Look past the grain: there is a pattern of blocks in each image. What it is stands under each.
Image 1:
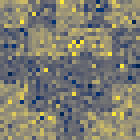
left and right mirror each other
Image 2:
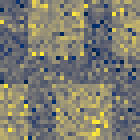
the same after a half turn
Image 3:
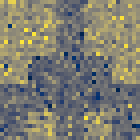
left and right mirror each other
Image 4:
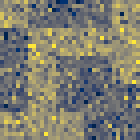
mirrored about the diagonal from the top left
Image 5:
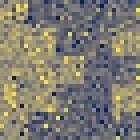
top and bottom mirror each other
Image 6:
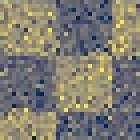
mirrored about the diagonal from the top left
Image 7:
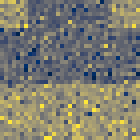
left and right mirror each other
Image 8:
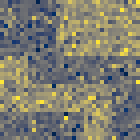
no symmetry
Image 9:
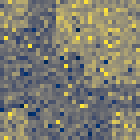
mirrored about the diagonal from the bottom left
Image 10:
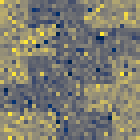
the same after a half turn
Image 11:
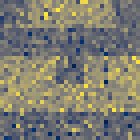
left and right mirror each other
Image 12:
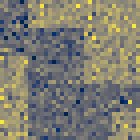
no symmetry
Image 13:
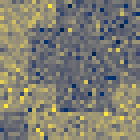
mirrored about the diagonal from the bottom left
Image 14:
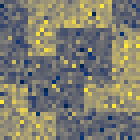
mirrored about the diagonal from the bottom left
